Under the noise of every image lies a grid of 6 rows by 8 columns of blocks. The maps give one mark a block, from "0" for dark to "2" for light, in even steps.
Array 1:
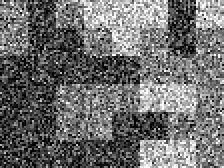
1 0 1 2 2 2 0 2
1 0 0 1 2 1 0 1
0 0 0 0 0 1 1 1
0 0 1 1 1 2 2 1
0 0 1 1 0 0 1 1
0 0 0 0 0 2 2 1
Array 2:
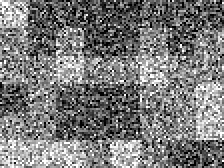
2 0 0 0 0 0 0 0
1 0 1 0 0 1 0 1
1 1 2 1 1 2 1 1
0 1 0 0 0 1 1 2
1 1 0 0 0 1 1 2
2 2 2 1 2 1 0 0
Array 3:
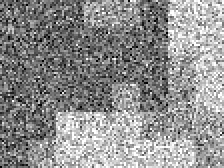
0 0 0 1 1 0 2 2
0 0 0 0 0 0 2 2
0 0 0 0 0 0 1 2
0 0 0 0 1 0 1 2
0 0 2 2 2 1 1 1
0 1 2 2 2 2 2 1
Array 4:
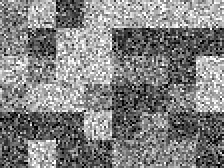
1 2 0 2 2 2 2 2
1 0 2 2 0 0 0 0
2 1 2 2 1 1 0 2
1 2 2 1 0 0 1 2
0 0 0 2 0 1 0 0
0 2 0 0 1 1 1 0
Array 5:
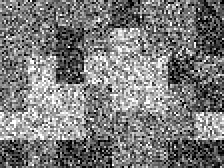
1 1 1 1 0 1 1 0
1 1 0 1 2 1 1 0
1 2 0 2 2 2 0 1
1 2 2 1 2 2 1 0
2 2 2 1 1 1 1 2
0 1 0 0 1 1 0 0
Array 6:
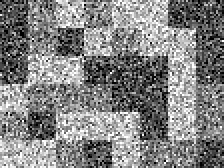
0 1 2 1 2 2 0 0
0 1 0 2 1 2 2 0
0 2 2 0 0 0 2 0
2 1 1 1 0 0 2 1
1 0 2 2 2 0 2 1
2 2 1 0 2 1 1 0
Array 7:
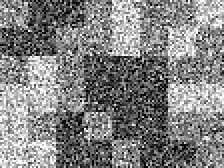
1 0 0 1 2 1 1 2
0 0 1 1 2 1 2 1
1 2 1 0 0 0 1 1
2 2 1 0 0 0 2 2
2 1 0 1 0 0 1 1
2 2 0 0 1 0 0 1
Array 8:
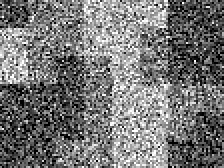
0 1 1 2 2 2 0 0
2 1 1 2 2 1 0 0
2 1 0 1 2 1 0 0
0 0 0 1 2 2 1 1
0 0 0 1 2 2 1 0
0 0 1 1 2 2 0 0
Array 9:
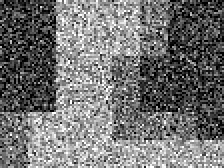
0 0 2 2 2 1 0 0
0 0 2 2 2 1 0 0
0 0 2 2 1 0 0 0
0 0 2 2 1 0 0 0
1 2 2 2 1 1 1 0
1 2 2 2 2 2 2 2
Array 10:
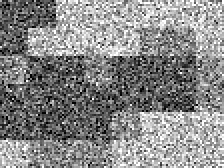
0 0 2 2 2 2 2 2
0 2 2 2 2 1 1 2
1 0 0 1 0 0 0 1
0 0 0 0 0 0 0 1
0 0 0 0 1 2 2 2
2 1 1 1 2 2 2 2
